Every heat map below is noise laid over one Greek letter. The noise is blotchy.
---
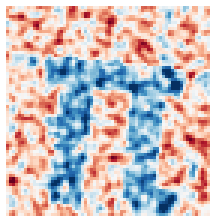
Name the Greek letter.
pi
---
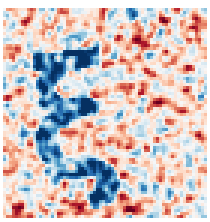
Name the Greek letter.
xi
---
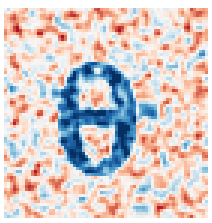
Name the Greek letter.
theta
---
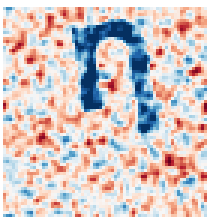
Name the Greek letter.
eta
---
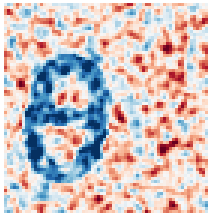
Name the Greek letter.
theta
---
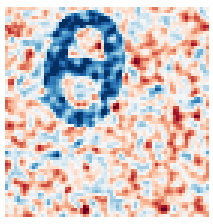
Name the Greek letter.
theta
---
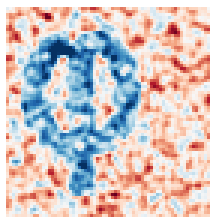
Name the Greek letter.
phi
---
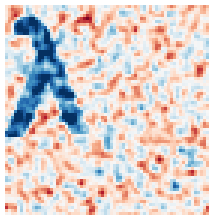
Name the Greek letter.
lambda
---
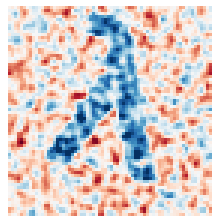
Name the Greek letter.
lambda
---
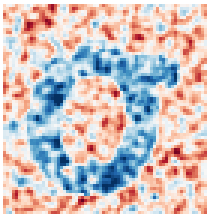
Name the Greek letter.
sigma
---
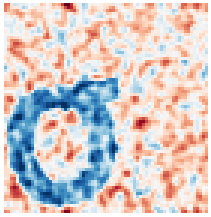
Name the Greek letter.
sigma
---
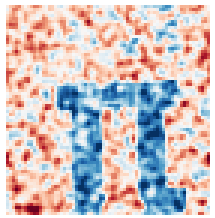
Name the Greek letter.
pi
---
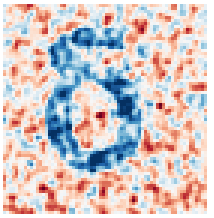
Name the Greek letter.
delta
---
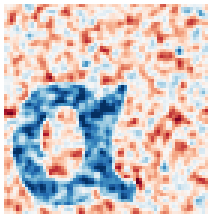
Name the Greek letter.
alpha
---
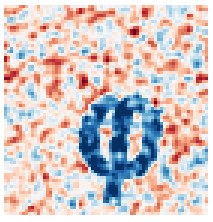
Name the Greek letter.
phi
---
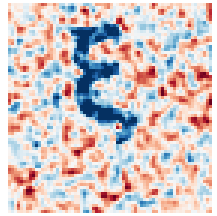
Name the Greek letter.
xi
